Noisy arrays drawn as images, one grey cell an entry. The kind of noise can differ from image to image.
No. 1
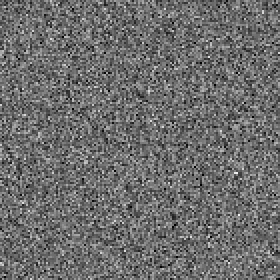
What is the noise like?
independent entries
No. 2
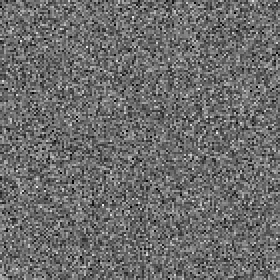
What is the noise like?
independent entries
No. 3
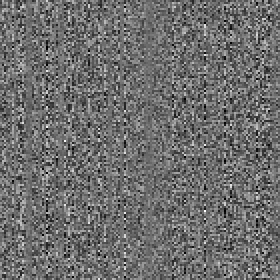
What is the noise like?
columns of uneven size
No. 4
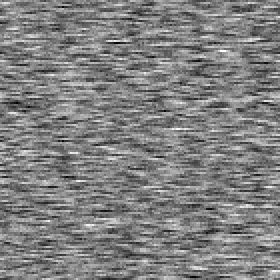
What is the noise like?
streaked along the rows
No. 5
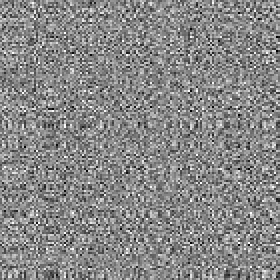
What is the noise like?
low rank plus noise
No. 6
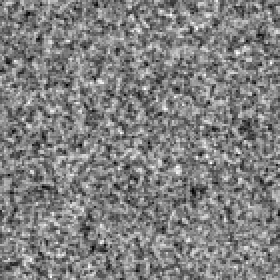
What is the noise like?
blotchy
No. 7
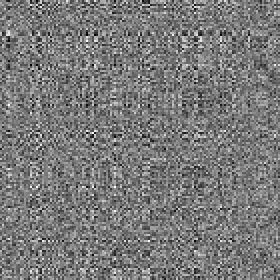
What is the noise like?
low rank plus noise
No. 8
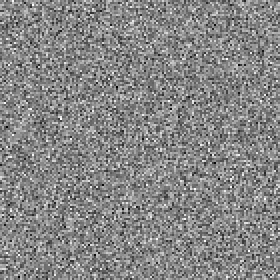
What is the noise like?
independent entries
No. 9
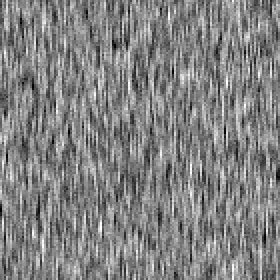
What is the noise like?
streaked along the columns
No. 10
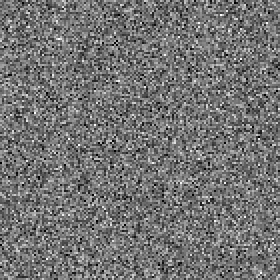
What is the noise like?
independent entries
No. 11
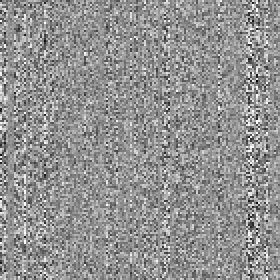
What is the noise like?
columns of uneven size
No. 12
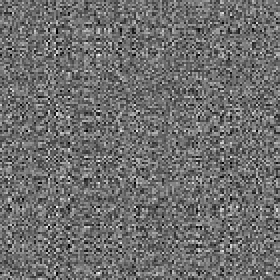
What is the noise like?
low rank plus noise
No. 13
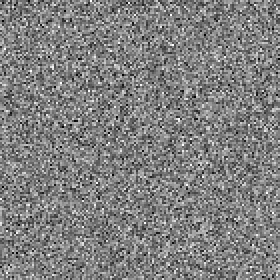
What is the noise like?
independent entries
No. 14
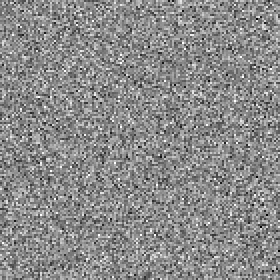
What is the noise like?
independent entries
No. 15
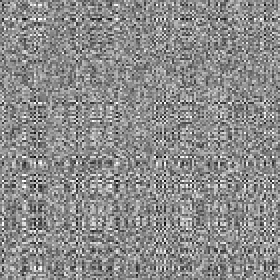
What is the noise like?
low rank plus noise
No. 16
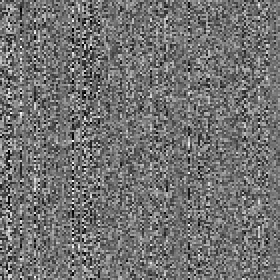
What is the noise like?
columns of uneven size
